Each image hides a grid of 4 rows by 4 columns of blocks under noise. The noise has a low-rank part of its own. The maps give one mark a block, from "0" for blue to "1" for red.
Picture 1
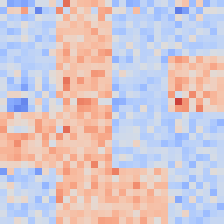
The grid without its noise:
0 1 0 0
0 1 0 1
1 1 0 0
0 1 1 0
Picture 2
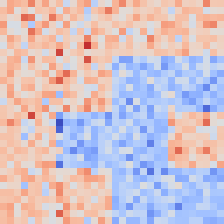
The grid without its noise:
1 1 1 1
1 1 0 0
1 0 0 1
1 1 0 0
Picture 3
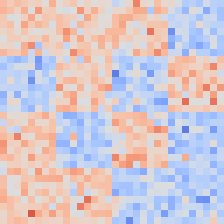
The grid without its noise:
1 1 1 0
0 1 0 1
1 0 1 0
1 1 0 0
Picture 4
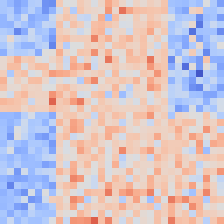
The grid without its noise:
0 1 1 0
1 1 1 0
0 1 1 1
0 1 1 1
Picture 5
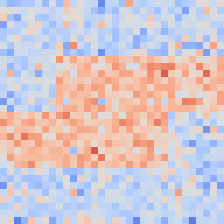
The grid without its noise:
0 0 0 0
0 1 1 1
1 1 1 0
0 0 0 0
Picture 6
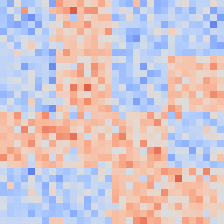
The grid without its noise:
0 1 0 0
0 1 0 1
1 1 1 0
0 0 1 1
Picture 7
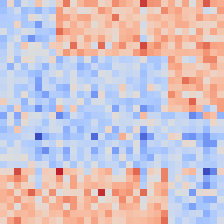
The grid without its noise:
0 1 1 1
0 0 0 1
0 0 0 0
1 1 1 0
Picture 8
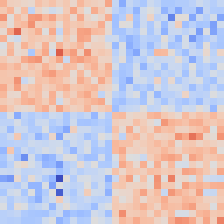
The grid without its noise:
1 1 0 0
1 1 0 0
0 0 1 1
0 0 1 1
